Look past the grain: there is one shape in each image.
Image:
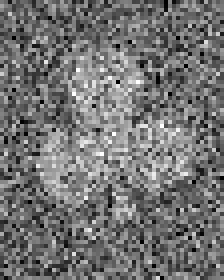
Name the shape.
club
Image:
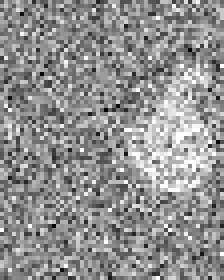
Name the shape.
pear
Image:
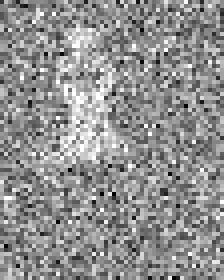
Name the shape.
chess bishop
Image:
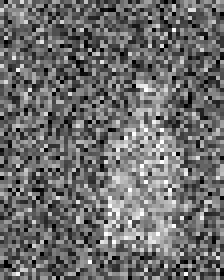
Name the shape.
bottle
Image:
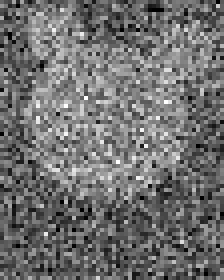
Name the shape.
bear's head
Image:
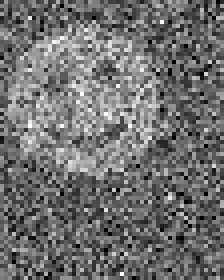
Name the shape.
smiling face
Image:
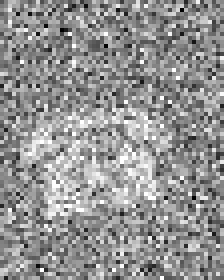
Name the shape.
telephone
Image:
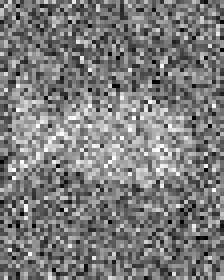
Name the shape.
fish
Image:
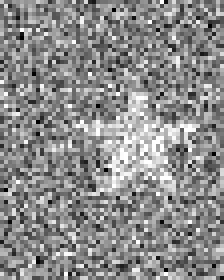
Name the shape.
star
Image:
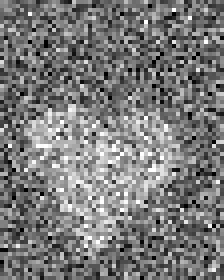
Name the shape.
heart
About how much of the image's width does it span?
two thirds
